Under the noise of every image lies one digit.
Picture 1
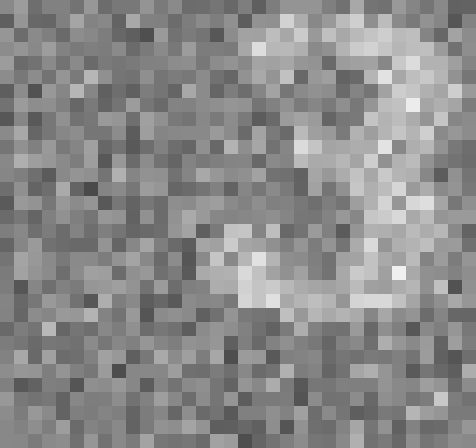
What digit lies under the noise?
3
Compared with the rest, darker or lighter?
lighter
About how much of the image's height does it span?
two thirds
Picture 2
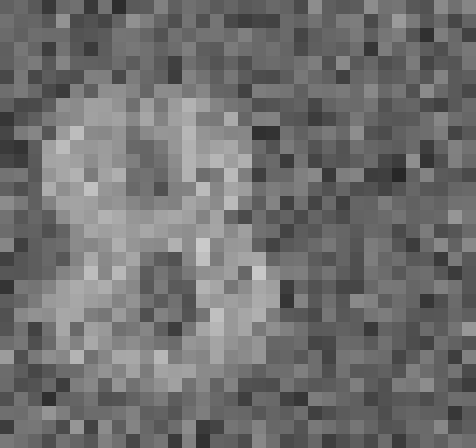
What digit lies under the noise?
8
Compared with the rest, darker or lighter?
lighter
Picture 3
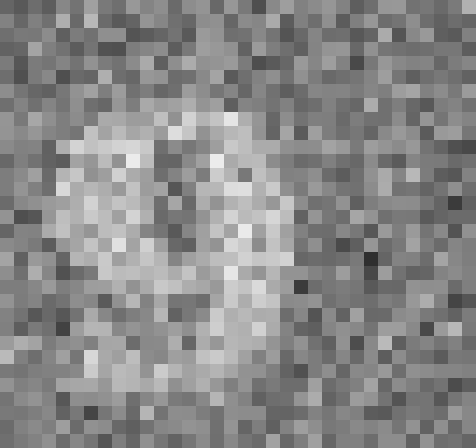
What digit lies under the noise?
9
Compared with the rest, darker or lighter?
lighter
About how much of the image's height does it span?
two thirds
